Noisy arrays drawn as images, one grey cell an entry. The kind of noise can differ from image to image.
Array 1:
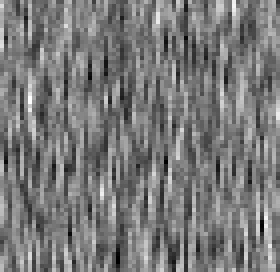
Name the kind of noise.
streaked along the columns
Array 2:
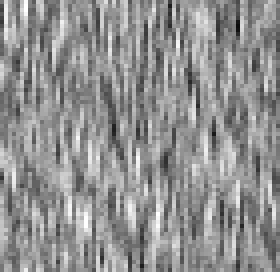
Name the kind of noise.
streaked along the columns
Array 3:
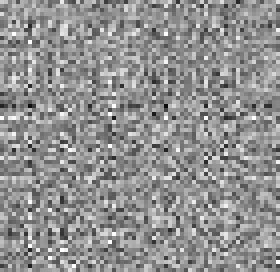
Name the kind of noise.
low rank plus noise
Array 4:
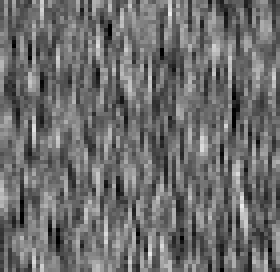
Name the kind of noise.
streaked along the columns
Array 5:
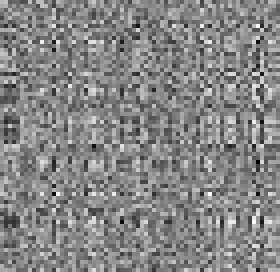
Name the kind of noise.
low rank plus noise
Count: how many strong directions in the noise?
two
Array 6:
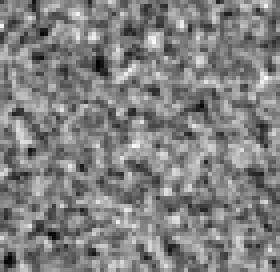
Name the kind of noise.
blotchy
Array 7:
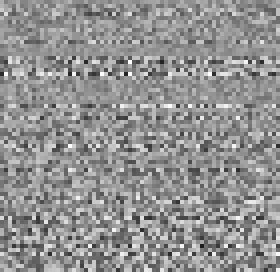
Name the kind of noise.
rows of uneven size
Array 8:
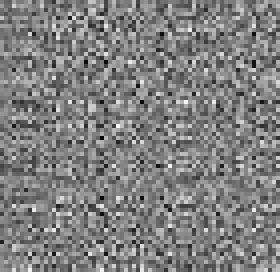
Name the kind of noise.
low rank plus noise
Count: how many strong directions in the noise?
two
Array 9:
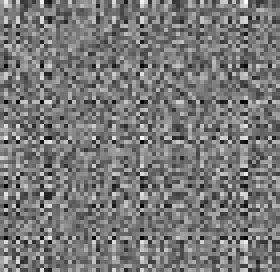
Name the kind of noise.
low rank plus noise
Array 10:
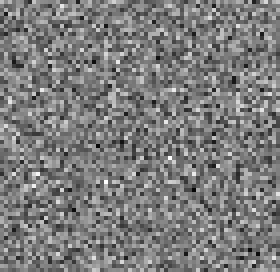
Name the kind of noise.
independent entries
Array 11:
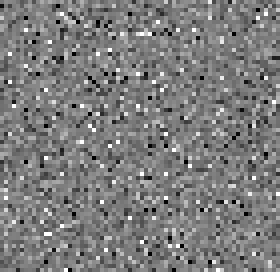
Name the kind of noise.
heavy tails
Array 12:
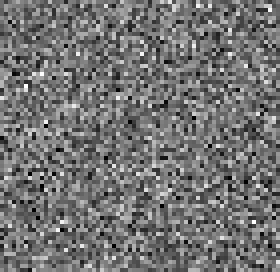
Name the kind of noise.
independent entries
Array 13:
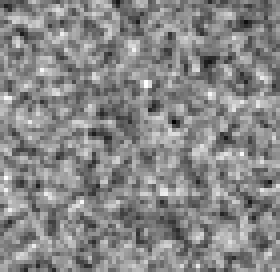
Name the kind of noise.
blotchy
